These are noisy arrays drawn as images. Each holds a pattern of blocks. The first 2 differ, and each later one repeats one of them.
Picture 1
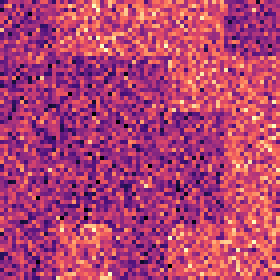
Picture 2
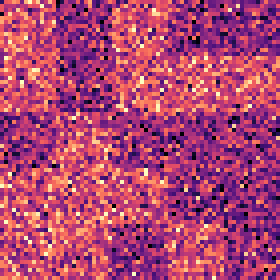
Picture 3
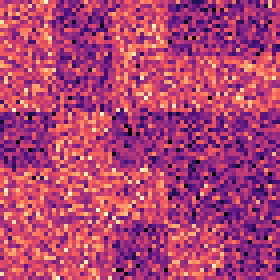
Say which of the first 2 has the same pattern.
2
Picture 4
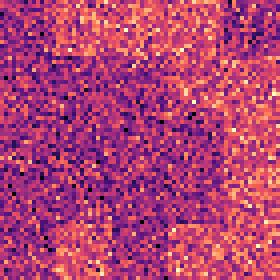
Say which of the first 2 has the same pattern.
1
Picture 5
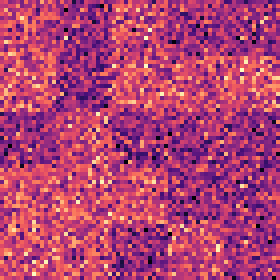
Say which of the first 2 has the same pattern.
2
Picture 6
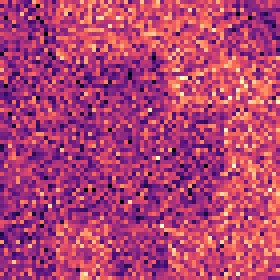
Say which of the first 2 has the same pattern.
1
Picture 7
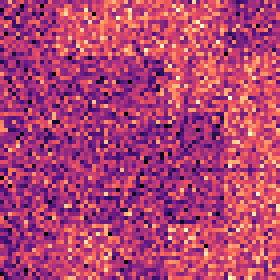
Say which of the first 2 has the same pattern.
1
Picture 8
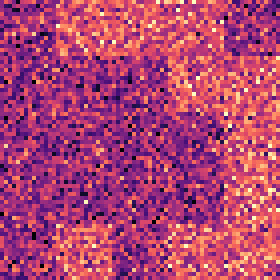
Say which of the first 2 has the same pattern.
1
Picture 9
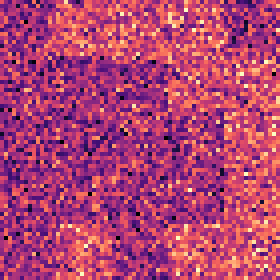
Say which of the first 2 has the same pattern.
1
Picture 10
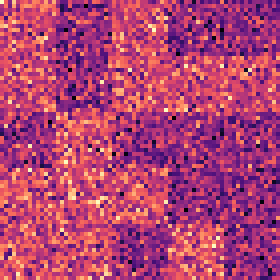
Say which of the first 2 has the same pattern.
2
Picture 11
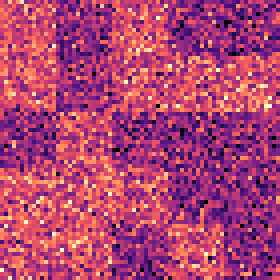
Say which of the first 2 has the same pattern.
2
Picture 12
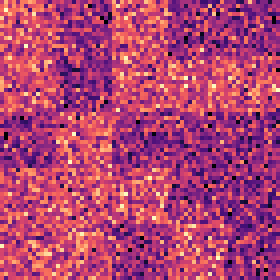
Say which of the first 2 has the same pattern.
2
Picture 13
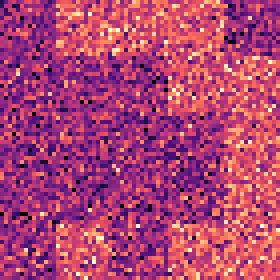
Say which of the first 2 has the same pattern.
1
